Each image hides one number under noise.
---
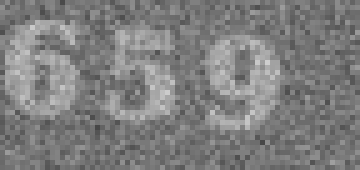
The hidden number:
659
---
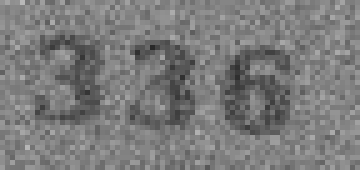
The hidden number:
336
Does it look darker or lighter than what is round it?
darker
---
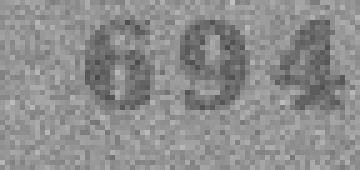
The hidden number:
694
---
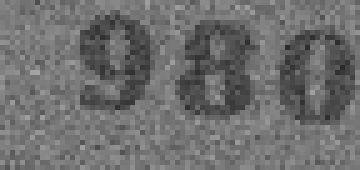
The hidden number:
980
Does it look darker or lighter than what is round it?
darker
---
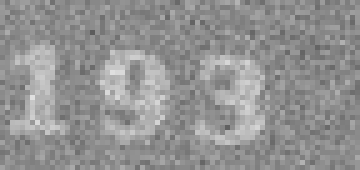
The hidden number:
193
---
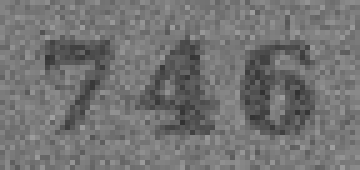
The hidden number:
746
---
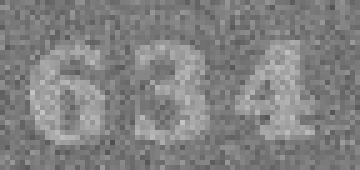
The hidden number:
634
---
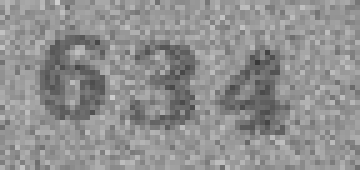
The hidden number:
634
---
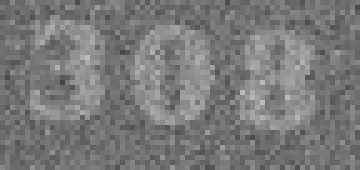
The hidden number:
308
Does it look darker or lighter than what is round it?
lighter
